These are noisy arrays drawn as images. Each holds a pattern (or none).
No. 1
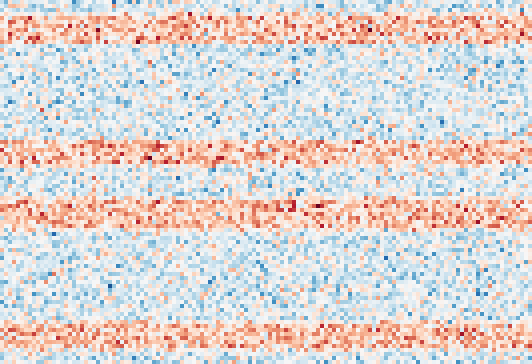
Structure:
bands of rows
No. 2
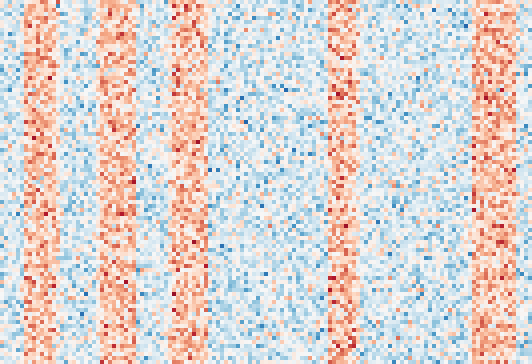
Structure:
bands of columns
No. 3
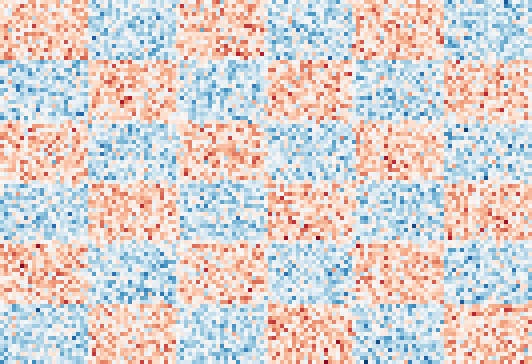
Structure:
a checkerboard
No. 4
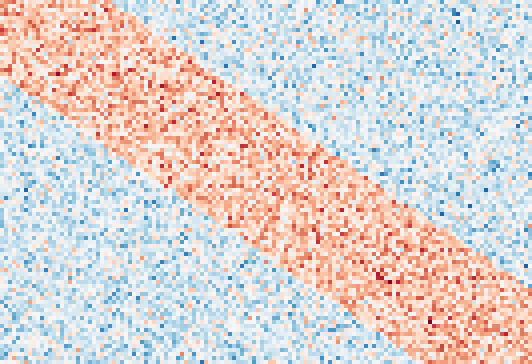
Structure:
a diagonal band
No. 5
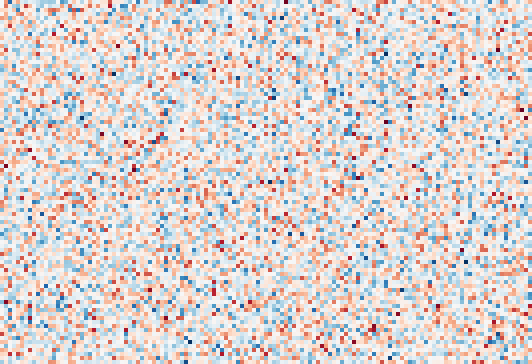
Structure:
only noise
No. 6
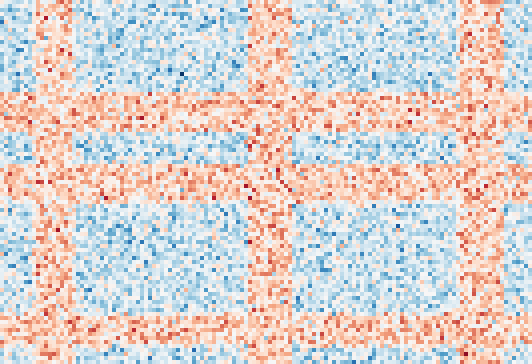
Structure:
bands of rows crossing bands of columns
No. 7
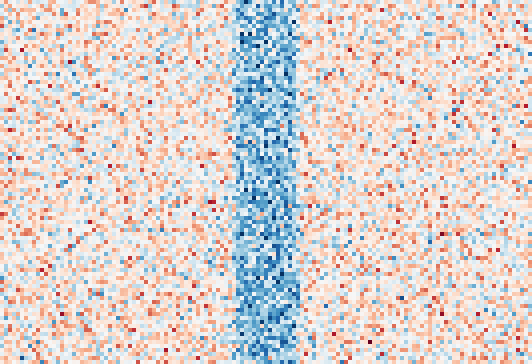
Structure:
one band of columns
